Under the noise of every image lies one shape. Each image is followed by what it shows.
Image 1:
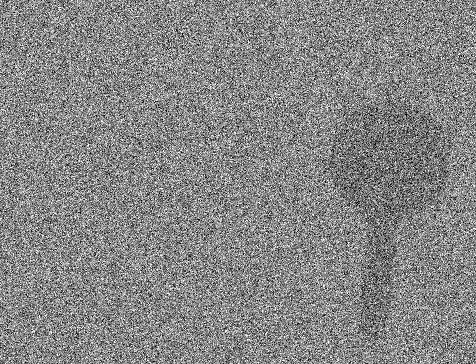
lollipop
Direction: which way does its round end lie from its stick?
up
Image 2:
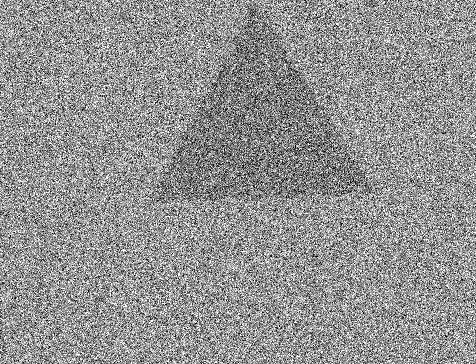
triangle
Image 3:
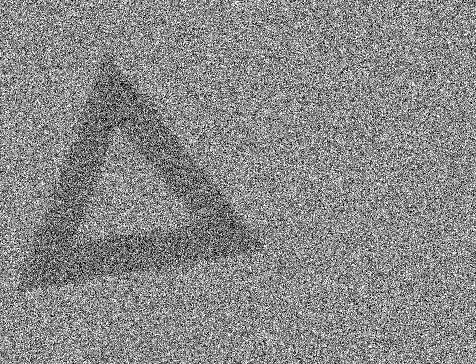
triangle frame
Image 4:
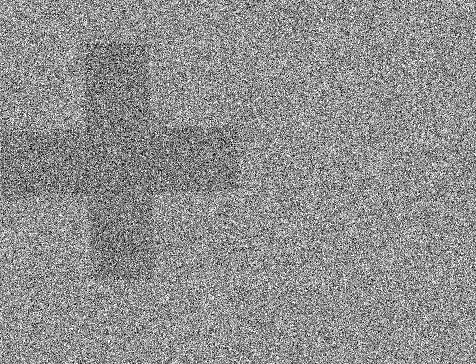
cross
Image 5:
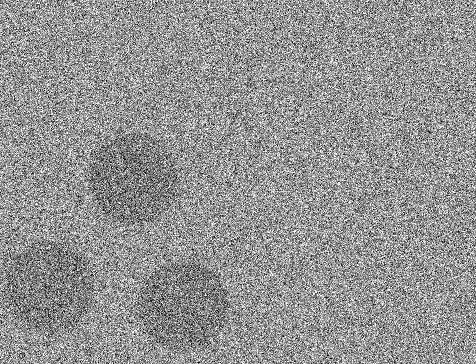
three dots
